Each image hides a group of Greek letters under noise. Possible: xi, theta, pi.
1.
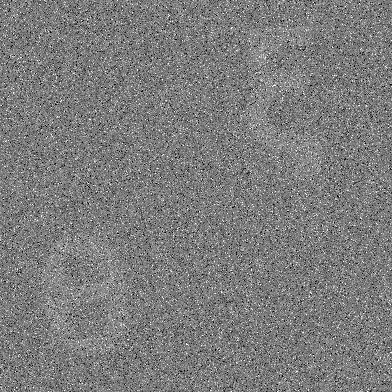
top right: xi; bottom left: theta
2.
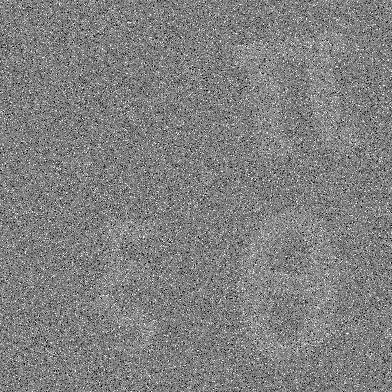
top right: pi; bottom left: xi; bottom right: theta
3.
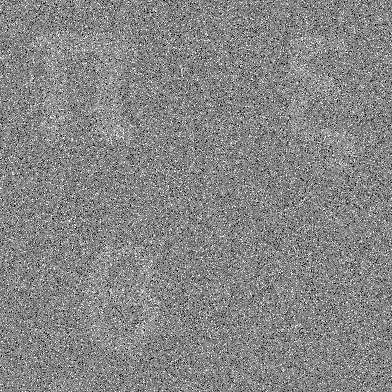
top left: pi; top right: xi; bottom left: theta
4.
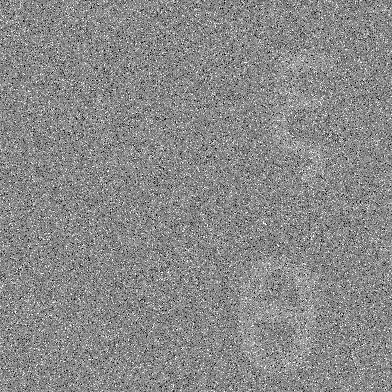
top right: xi; bottom right: theta
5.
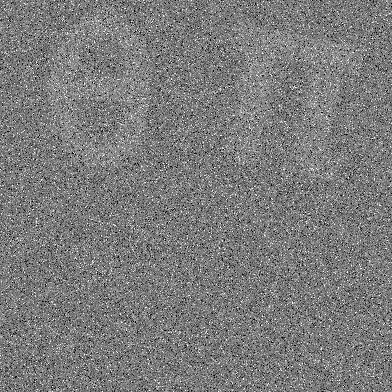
top left: theta; top right: pi
